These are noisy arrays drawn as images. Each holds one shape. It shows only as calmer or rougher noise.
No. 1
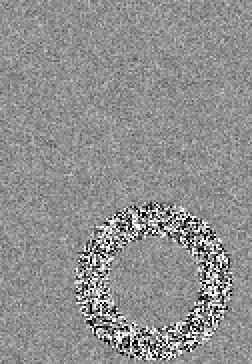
ring
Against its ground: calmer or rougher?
rougher
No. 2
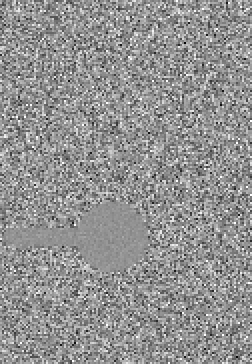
lollipop
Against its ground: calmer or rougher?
calmer
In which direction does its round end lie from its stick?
right
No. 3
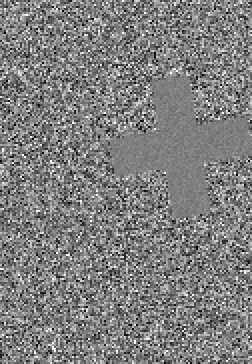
cross
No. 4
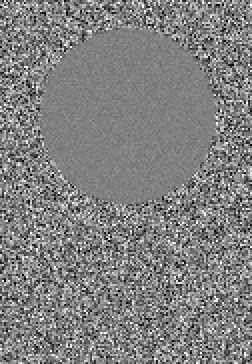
disc
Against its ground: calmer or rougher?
calmer
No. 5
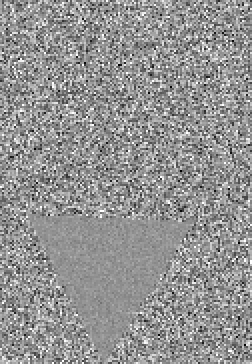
triangle
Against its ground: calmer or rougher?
calmer
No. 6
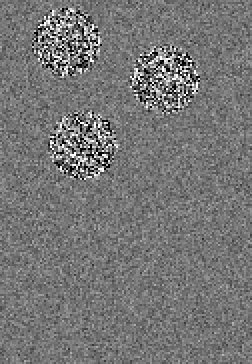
three dots
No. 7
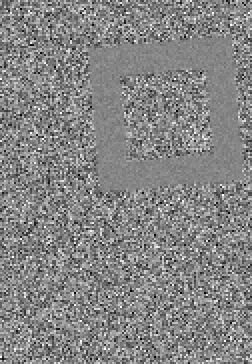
square frame
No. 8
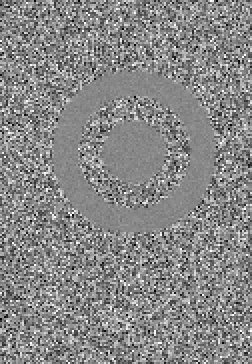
bullseye
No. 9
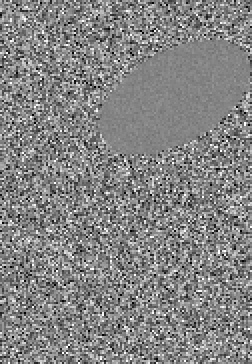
ellipse
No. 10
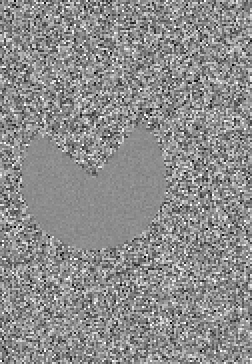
disc with a wedge cut out
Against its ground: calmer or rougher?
calmer
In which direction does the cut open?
up
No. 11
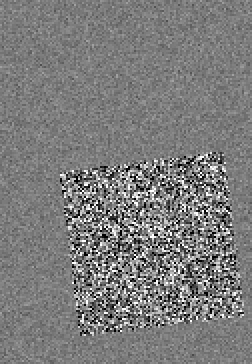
square
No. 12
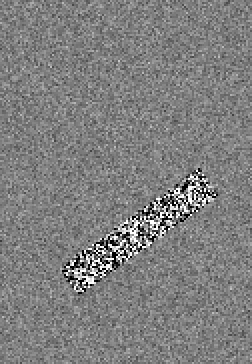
bar
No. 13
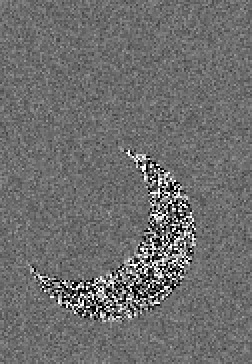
crescent
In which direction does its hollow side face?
up and left
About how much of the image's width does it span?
two thirds
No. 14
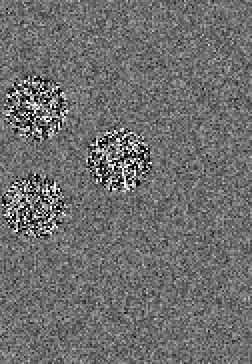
three dots
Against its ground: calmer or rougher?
rougher
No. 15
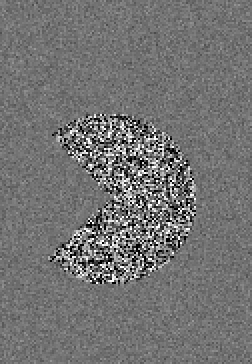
disc with a wedge cut out
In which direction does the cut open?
left
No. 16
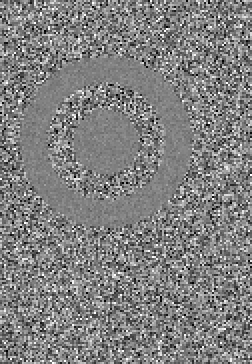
bullseye
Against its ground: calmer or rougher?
calmer
